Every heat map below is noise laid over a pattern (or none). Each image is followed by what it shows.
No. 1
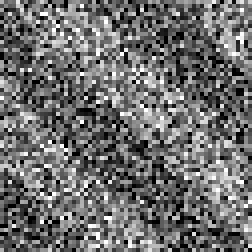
diagonal stripes
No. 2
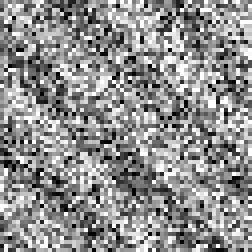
diagonal stripes
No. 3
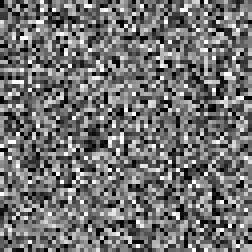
only noise
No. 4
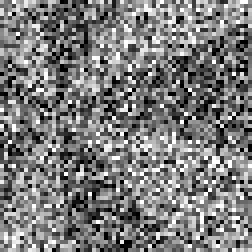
spokes from one point
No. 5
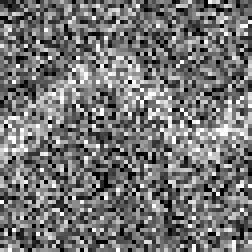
a wavy band
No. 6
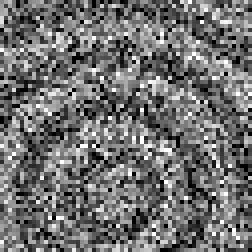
rings round one point
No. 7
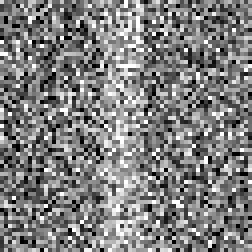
one vertical stripe
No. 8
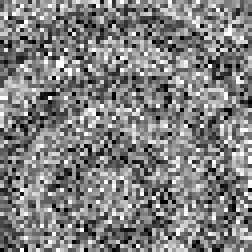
rings round one point
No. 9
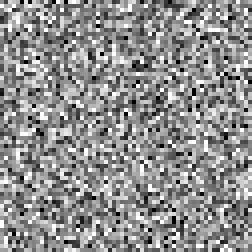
only noise
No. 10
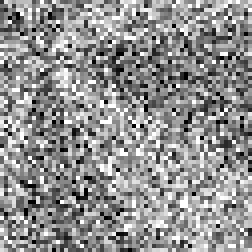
spokes from one point
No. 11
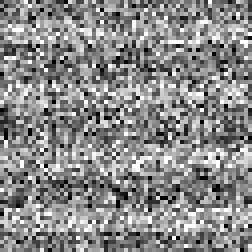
horizontal stripes
